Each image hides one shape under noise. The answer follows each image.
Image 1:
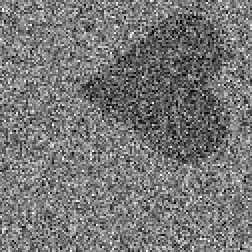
heart
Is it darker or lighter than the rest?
darker
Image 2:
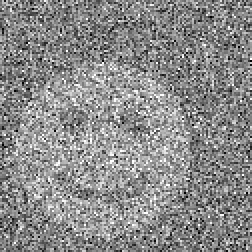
smiling face
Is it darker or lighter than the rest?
lighter
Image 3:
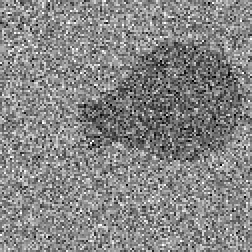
light bulb
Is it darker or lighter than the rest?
darker
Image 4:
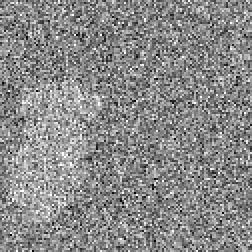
footprint
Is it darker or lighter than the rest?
lighter
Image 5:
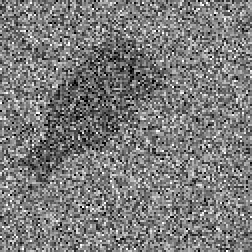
bottle
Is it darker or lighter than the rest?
darker
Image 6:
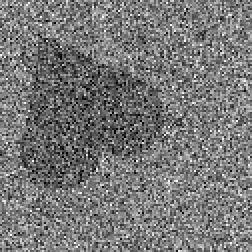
heart
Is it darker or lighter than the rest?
darker
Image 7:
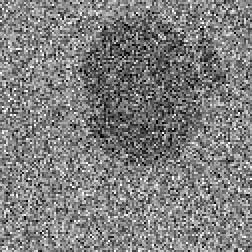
apple
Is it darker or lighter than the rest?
darker
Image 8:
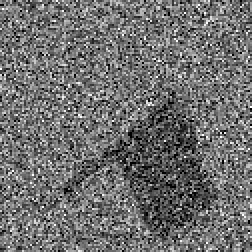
flag
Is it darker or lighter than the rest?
darker
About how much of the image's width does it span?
two thirds
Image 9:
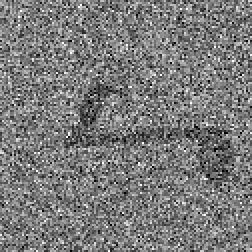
musical note
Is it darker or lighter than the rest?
darker
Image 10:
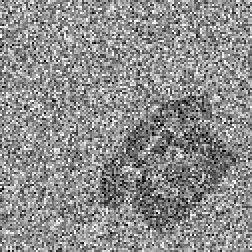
telephone
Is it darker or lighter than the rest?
darker
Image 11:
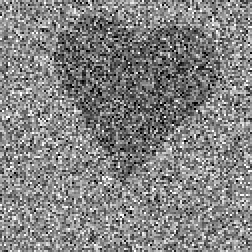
heart
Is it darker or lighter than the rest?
darker
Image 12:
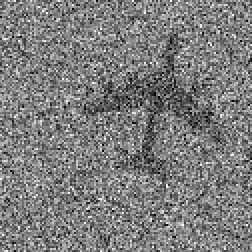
airplane
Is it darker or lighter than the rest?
darker
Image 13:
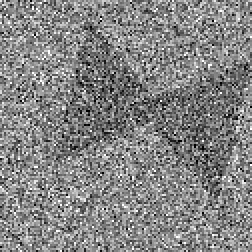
bow tie
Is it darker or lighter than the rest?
darker
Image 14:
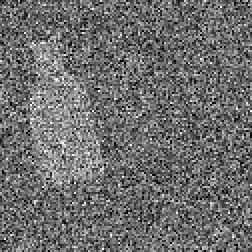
bottle
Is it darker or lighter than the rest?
lighter
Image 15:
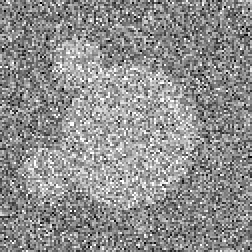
bear's head
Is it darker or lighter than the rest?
lighter
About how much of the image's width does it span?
two thirds
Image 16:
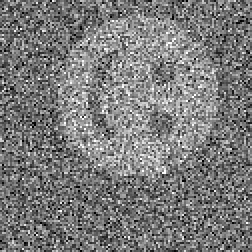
smiling face
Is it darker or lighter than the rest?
lighter
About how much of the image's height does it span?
two thirds
